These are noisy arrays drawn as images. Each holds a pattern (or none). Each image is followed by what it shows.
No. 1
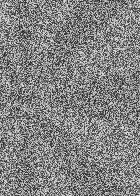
spokes from one point
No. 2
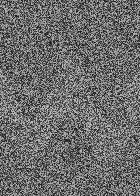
a wavy band
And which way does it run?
left to right
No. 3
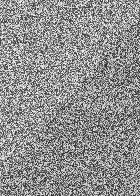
a sharp edge
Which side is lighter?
top left
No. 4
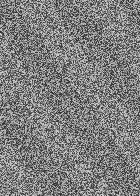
diagonal stripes
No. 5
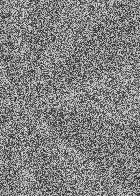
spokes from one point
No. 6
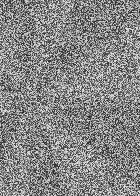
spokes from one point
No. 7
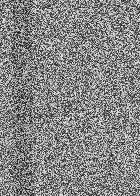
one vertical stripe
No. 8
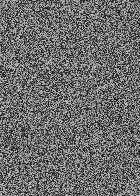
only noise
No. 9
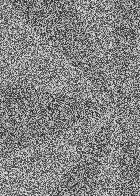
spokes from one point
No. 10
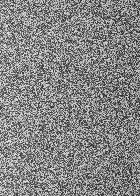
a smooth slope
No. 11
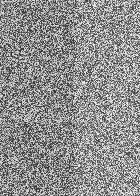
a sharp edge
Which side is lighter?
right
